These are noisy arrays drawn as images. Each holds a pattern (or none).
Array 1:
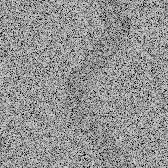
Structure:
a wavy band
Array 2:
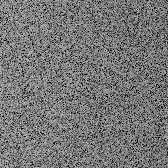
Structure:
a smooth slope
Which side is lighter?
left
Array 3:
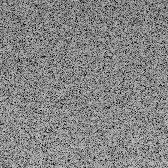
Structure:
a smooth slope
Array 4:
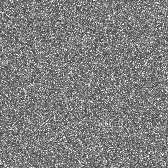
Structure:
only noise
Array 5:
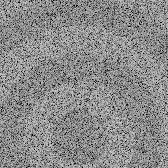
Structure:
rings round one point
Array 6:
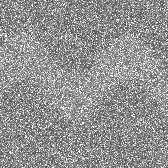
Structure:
a wavy band
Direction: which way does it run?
left to right
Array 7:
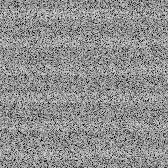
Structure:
horizontal stripes
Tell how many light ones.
6
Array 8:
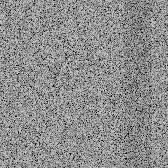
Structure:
one vertical stripe
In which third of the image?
right
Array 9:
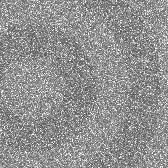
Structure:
rings round one point
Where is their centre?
middle left
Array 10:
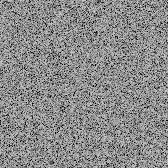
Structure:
only noise
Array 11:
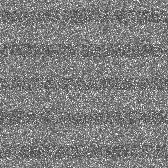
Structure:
horizontal stripes
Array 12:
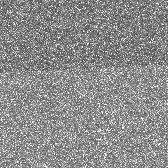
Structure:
a sharp edge
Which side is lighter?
bottom
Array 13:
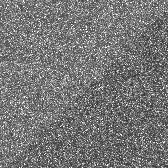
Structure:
a sharp edge
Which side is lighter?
top left
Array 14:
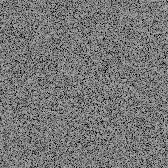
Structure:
only noise
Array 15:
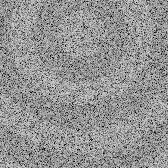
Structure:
rings round one point
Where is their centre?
top middle
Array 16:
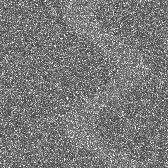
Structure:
a wavy band
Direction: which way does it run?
top to bottom
